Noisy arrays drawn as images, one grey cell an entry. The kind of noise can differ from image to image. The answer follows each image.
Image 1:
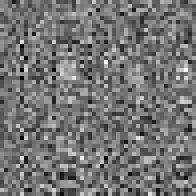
low rank plus noise
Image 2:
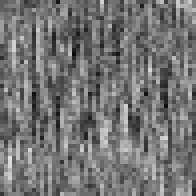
streaked along the columns
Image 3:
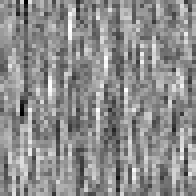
streaked along the columns
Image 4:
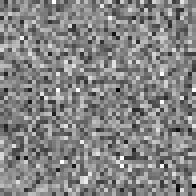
independent entries
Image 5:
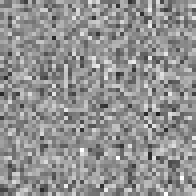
low rank plus noise
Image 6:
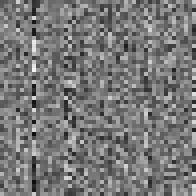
columns of uneven size
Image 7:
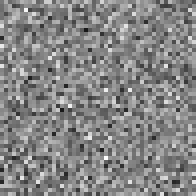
independent entries
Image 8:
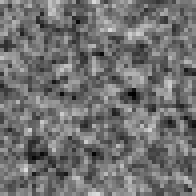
blotchy
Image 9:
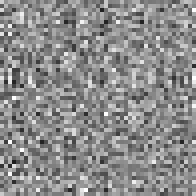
low rank plus noise
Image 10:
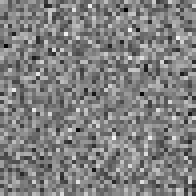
independent entries
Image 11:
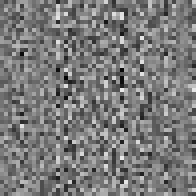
columns of uneven size
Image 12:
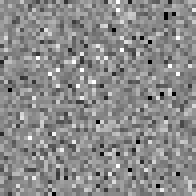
heavy tails
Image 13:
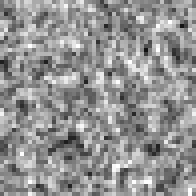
blotchy
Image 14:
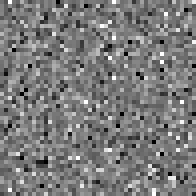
heavy tails
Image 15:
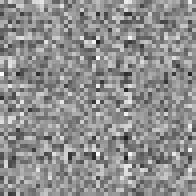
low rank plus noise
